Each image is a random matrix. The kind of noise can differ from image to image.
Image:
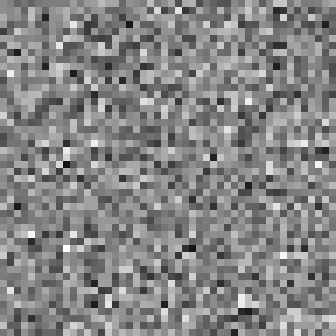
low rank plus noise
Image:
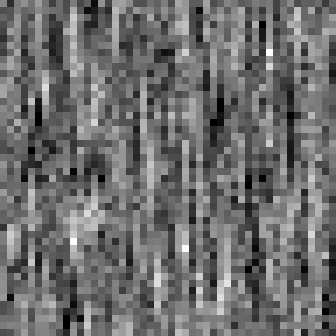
streaked along the columns
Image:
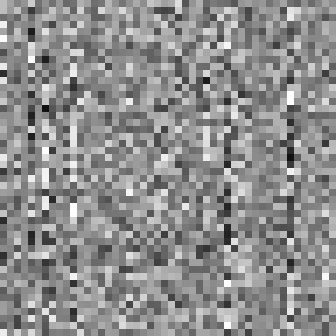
columns of uneven size
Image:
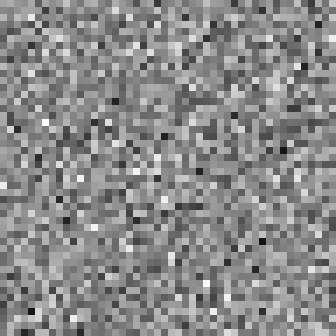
independent entries
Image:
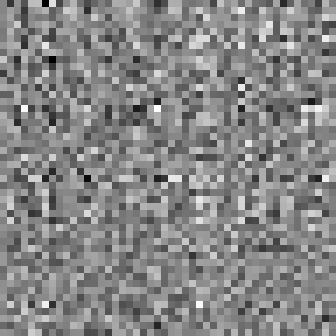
low rank plus noise
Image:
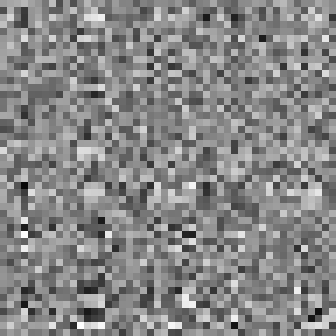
low rank plus noise
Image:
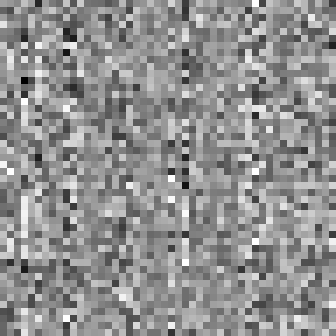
columns of uneven size
